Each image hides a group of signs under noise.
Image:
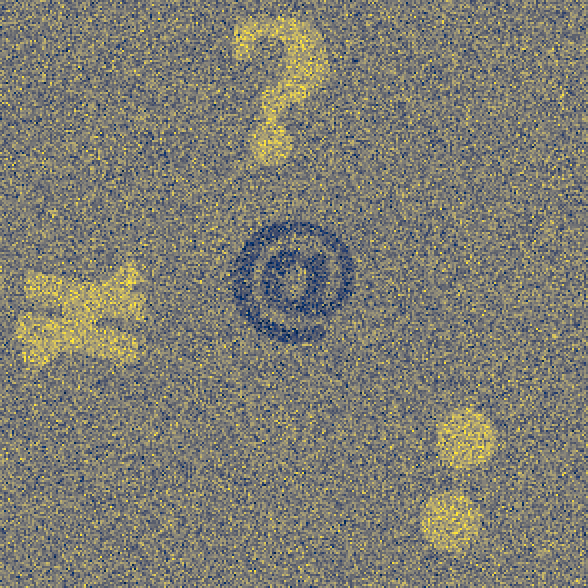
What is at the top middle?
question mark
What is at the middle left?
not-equal sign
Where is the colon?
bottom right
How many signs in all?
4
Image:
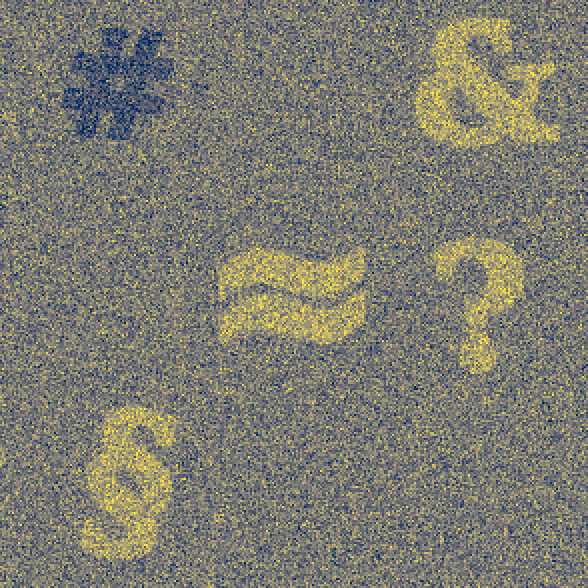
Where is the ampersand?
top right
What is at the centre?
approximately sign
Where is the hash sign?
top left
